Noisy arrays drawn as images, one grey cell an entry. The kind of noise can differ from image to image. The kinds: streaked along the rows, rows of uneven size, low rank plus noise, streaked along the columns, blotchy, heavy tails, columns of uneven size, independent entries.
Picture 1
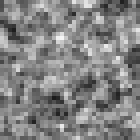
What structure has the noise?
blotchy
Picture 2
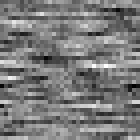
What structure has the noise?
streaked along the rows
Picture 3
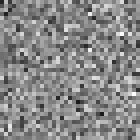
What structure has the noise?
independent entries
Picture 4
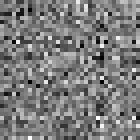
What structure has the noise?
low rank plus noise
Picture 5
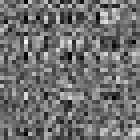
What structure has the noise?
low rank plus noise
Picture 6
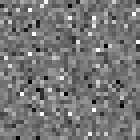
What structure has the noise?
heavy tails
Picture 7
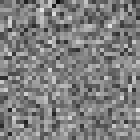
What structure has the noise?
low rank plus noise
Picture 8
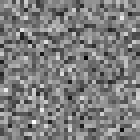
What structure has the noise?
low rank plus noise
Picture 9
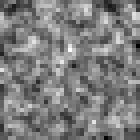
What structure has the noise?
blotchy
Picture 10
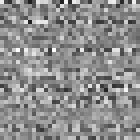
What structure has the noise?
rows of uneven size
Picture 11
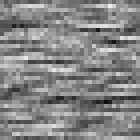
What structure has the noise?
streaked along the rows
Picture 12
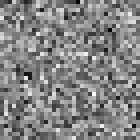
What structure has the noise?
independent entries
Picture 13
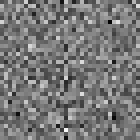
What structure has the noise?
low rank plus noise
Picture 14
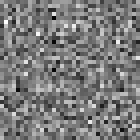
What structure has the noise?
low rank plus noise
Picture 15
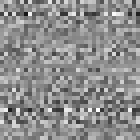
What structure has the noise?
rows of uneven size
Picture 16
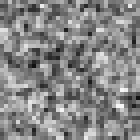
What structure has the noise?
blotchy
